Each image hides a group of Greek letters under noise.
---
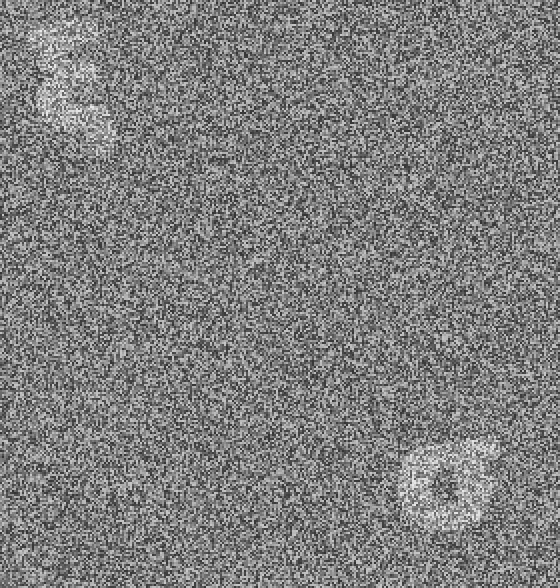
top left: xi; bottom right: sigma
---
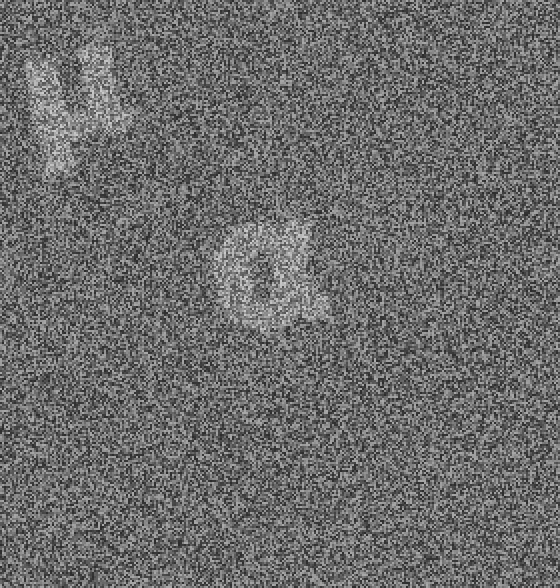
top left: mu; centre: alpha
